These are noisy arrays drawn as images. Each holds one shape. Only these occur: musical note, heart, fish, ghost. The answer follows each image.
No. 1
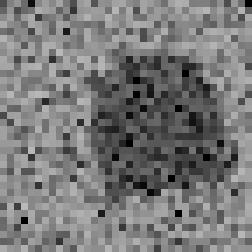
ghost
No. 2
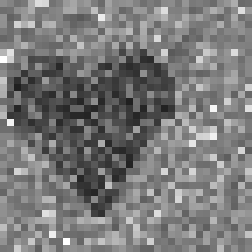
heart
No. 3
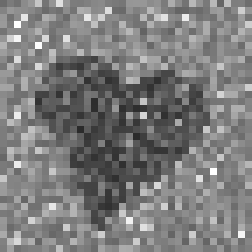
heart
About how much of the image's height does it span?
two thirds
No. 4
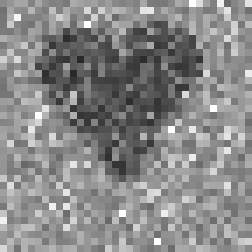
heart
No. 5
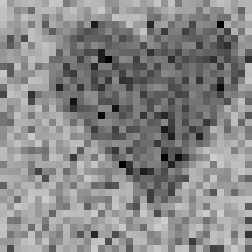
heart
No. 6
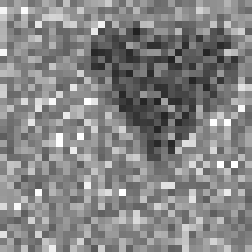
heart
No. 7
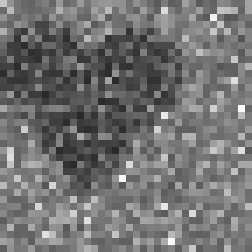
heart
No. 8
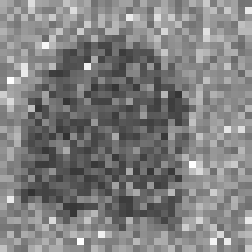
ghost
